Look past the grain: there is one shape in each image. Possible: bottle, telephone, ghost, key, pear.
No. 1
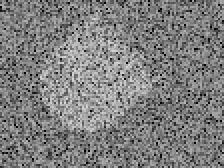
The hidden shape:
ghost
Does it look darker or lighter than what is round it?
lighter
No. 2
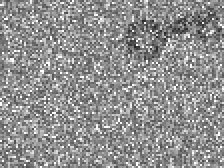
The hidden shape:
key
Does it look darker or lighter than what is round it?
darker
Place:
top right
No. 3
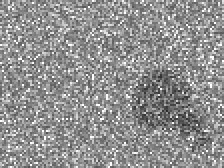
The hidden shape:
pear
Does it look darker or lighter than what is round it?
darker
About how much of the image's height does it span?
half
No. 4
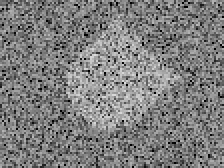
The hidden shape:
ghost
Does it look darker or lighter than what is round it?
lighter
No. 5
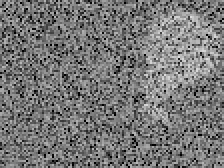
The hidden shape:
pear
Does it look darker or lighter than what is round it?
lighter
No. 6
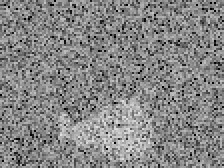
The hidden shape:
pear
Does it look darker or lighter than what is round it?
lighter
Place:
bottom middle
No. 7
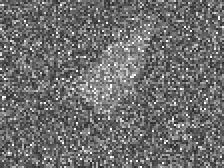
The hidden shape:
bottle
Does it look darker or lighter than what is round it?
lighter
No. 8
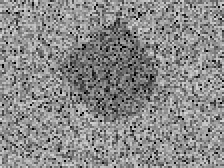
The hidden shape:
ghost
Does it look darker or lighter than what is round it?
darker
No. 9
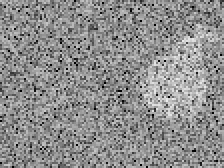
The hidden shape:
pear
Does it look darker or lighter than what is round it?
lighter
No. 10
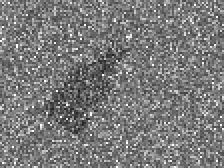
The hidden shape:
bottle
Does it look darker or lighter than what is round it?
darker
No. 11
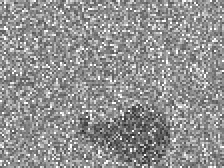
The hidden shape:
pear
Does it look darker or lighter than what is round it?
darker
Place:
bottom middle
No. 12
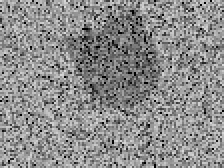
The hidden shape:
ghost
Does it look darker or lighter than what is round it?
darker
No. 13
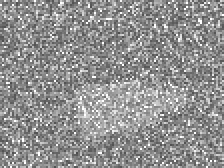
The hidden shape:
bottle
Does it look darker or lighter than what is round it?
lighter
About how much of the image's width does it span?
half
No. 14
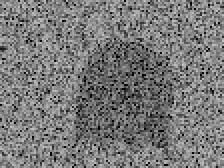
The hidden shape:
ghost
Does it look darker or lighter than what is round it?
darker
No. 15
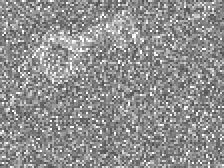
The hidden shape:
key
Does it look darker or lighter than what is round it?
lighter
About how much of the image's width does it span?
half
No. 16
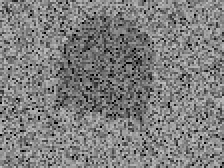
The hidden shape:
ghost
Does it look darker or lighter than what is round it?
darker
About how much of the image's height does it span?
two thirds
